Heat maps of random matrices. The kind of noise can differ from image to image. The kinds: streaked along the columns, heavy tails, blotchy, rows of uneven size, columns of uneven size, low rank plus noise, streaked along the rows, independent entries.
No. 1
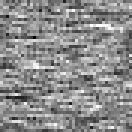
streaked along the rows
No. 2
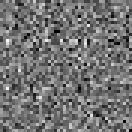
low rank plus noise
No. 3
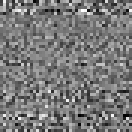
rows of uneven size
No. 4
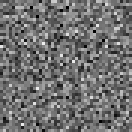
independent entries
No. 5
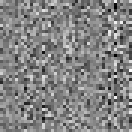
columns of uneven size
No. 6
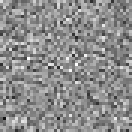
low rank plus noise
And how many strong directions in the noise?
two
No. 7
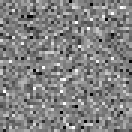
heavy tails
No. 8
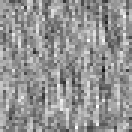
streaked along the columns
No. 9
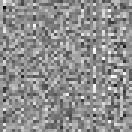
columns of uneven size
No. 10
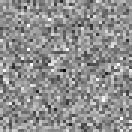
independent entries
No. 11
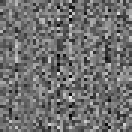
columns of uneven size
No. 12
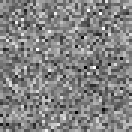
independent entries
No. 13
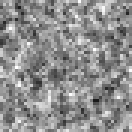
blotchy
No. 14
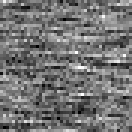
streaked along the rows
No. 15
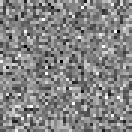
independent entries
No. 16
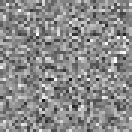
low rank plus noise
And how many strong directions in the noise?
two
